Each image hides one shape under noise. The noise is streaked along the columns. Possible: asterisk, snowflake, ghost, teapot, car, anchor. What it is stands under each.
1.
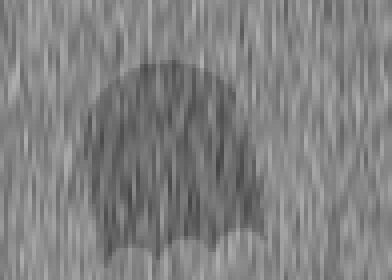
dark ghost
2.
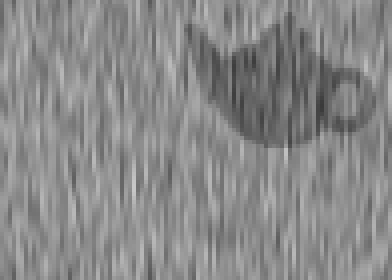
dark teapot
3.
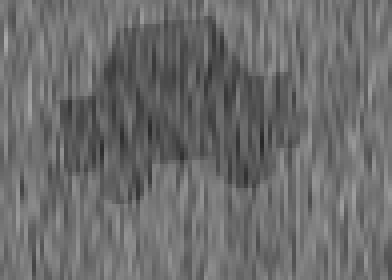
dark car
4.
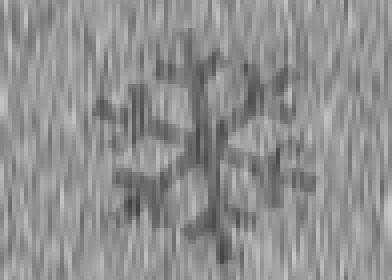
dark snowflake
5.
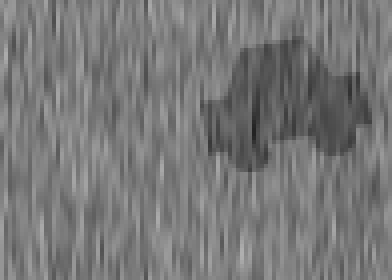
dark car
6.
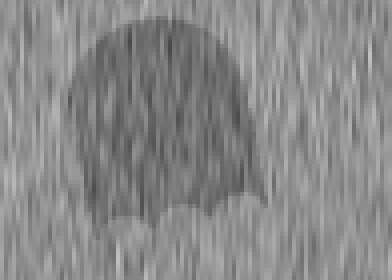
dark ghost
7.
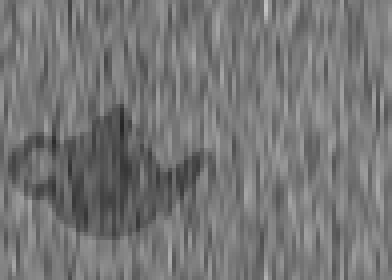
dark teapot
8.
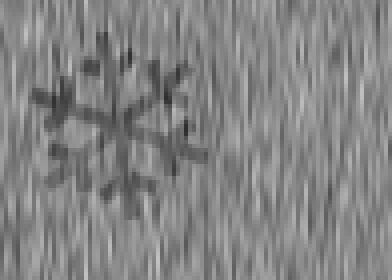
dark snowflake
